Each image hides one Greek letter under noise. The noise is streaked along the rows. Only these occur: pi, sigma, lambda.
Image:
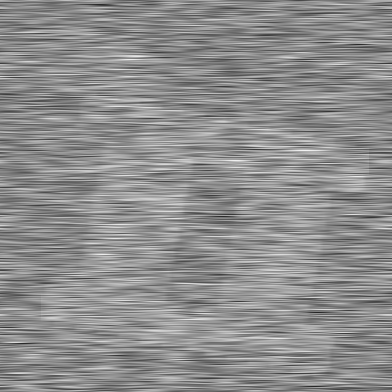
light pi
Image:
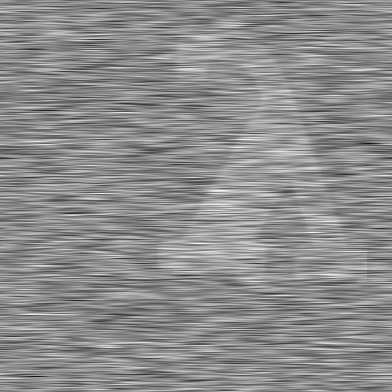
light lambda
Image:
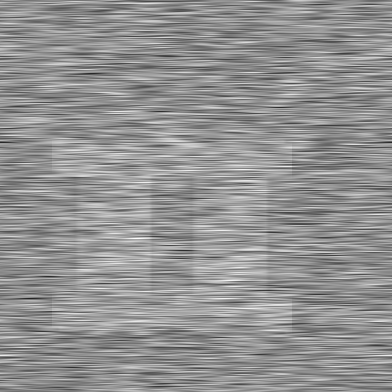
light pi
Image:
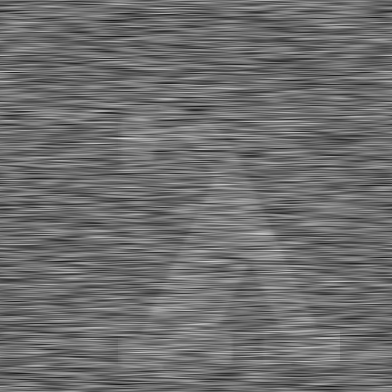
light lambda
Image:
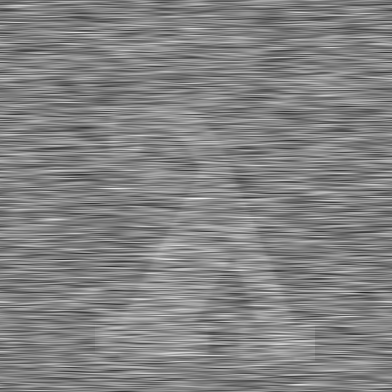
light lambda
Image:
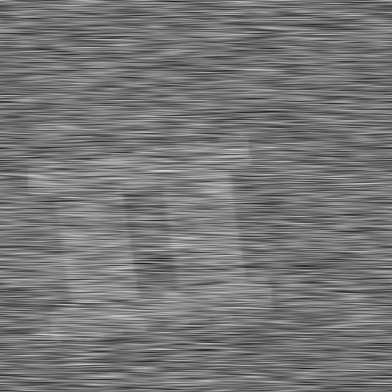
light pi
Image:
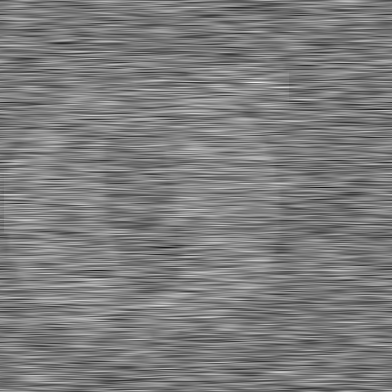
light sigma
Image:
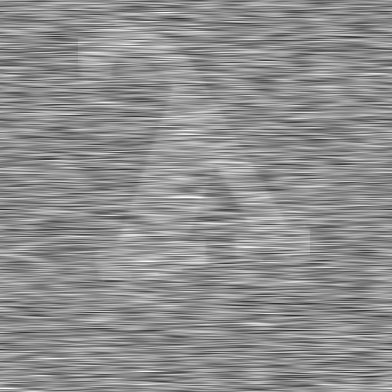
light lambda
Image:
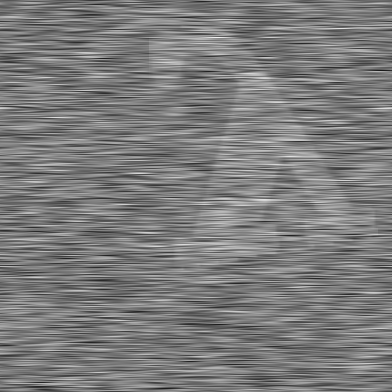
light lambda
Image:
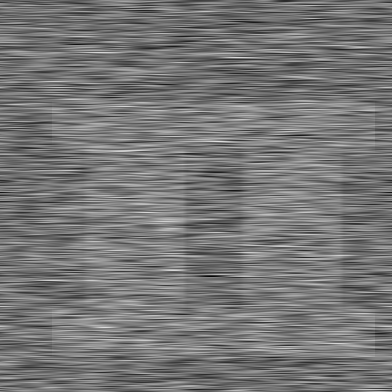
light pi
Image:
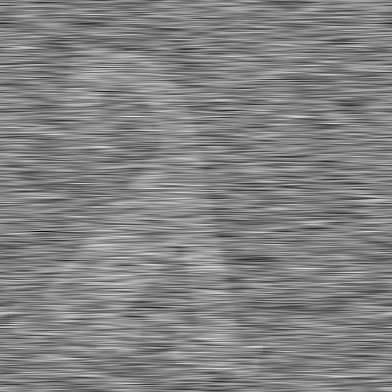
light lambda
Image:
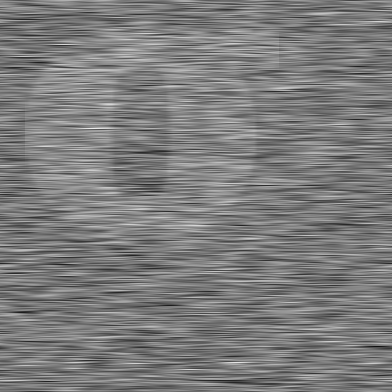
light sigma
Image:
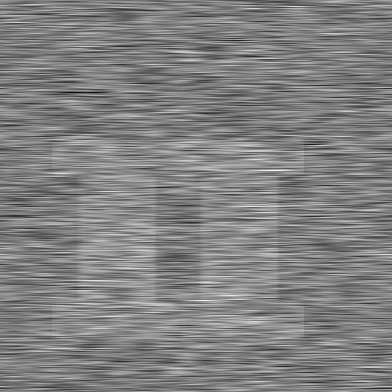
light pi
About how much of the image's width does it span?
two thirds
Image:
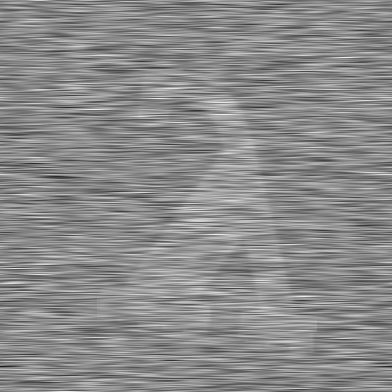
light lambda
